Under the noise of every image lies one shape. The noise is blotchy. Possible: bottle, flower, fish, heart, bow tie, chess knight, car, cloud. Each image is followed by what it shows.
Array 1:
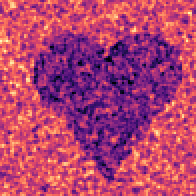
heart
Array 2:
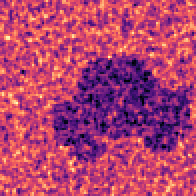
car
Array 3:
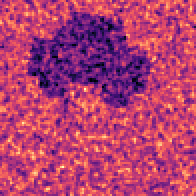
car
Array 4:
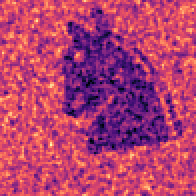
chess knight
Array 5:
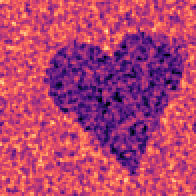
heart
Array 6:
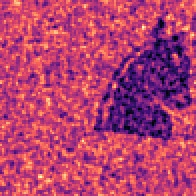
chess knight
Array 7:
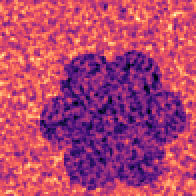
flower
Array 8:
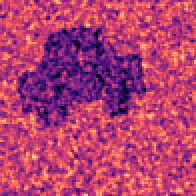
car
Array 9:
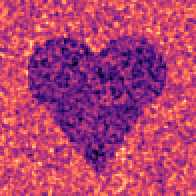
heart
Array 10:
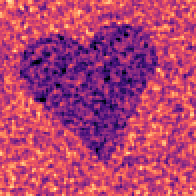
heart
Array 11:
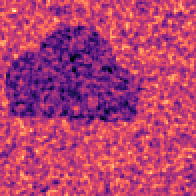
cloud
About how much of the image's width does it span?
two thirds
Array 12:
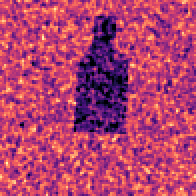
bottle
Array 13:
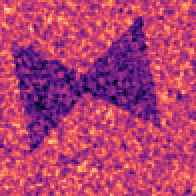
bow tie
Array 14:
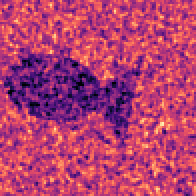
fish
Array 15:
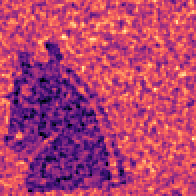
chess knight
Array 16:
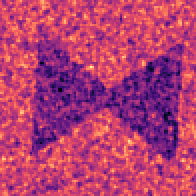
bow tie
